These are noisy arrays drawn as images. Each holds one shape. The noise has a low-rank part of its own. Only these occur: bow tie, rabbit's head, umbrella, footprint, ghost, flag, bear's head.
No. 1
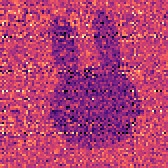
rabbit's head
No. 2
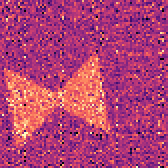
bow tie
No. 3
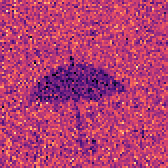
umbrella
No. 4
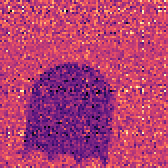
ghost
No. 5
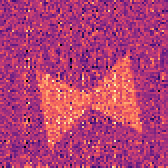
bow tie
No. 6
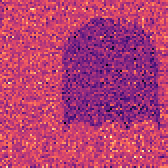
ghost
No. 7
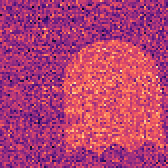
ghost
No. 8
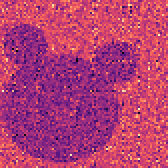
bear's head
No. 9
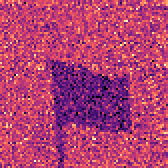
flag
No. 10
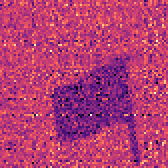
flag
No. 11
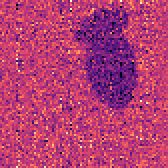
footprint
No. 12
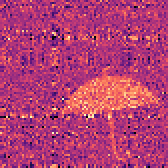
umbrella
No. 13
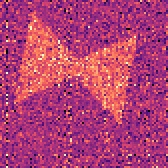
bow tie
